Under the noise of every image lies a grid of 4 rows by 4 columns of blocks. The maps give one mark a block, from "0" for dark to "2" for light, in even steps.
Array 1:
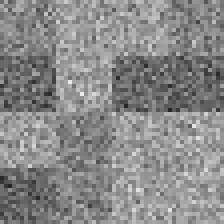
1 2 2 1
0 2 0 0
2 1 2 2
0 1 2 2
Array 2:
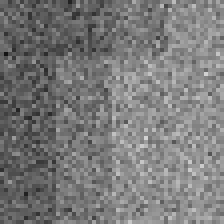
0 0 1 2
0 1 2 2
0 1 2 2
0 1 2 2
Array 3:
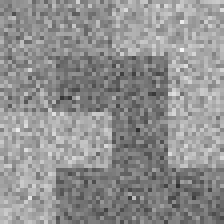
1 1 2 2
1 0 0 2
2 2 0 2
2 0 0 0
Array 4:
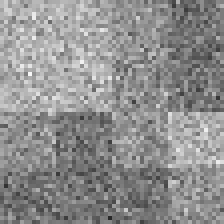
2 2 1 0
2 2 1 0
1 0 1 2
0 0 0 1
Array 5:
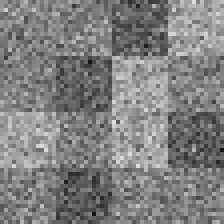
1 1 0 2
1 0 2 1
2 1 2 0
1 0 1 1
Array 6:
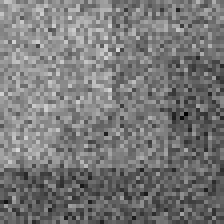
2 2 1 1
2 2 1 0
2 1 1 0
0 0 0 0
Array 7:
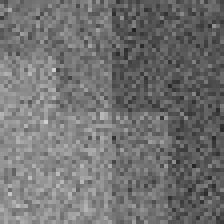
1 1 0 0
2 1 0 0
2 2 1 0
2 2 1 0
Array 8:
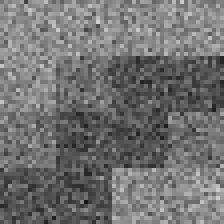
2 2 2 2
2 1 0 0
1 0 0 1
0 0 2 2
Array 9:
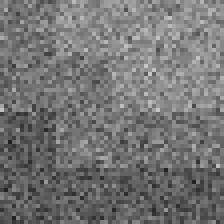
1 2 2 2
1 1 2 2
0 1 1 1
0 0 0 0
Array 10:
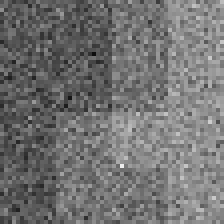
0 0 1 2
0 0 1 2
0 1 2 2
0 1 1 2
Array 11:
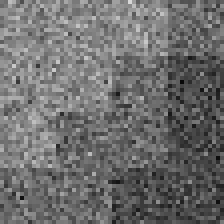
2 2 2 1
2 2 1 0
2 1 1 0
1 1 0 0
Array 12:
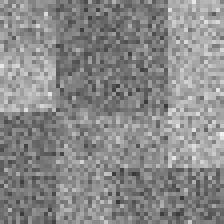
1 0 0 2
2 0 0 2
0 1 1 2
0 1 0 0
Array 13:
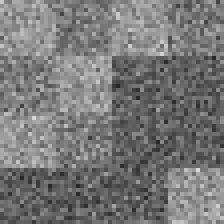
2 1 2 1
1 2 0 0
2 1 0 0
0 0 0 2
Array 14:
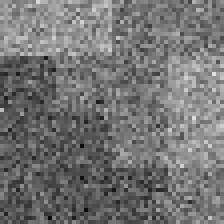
2 2 1 1
0 1 1 2
0 0 1 2
0 0 0 1
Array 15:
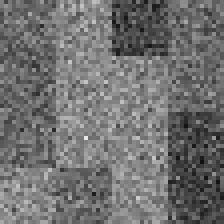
1 2 0 1
1 2 2 1
1 2 2 0
2 1 2 0
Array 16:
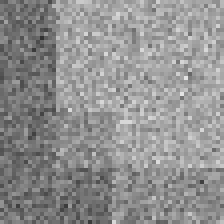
0 2 2 2
0 2 2 2
0 1 2 2
0 0 1 1
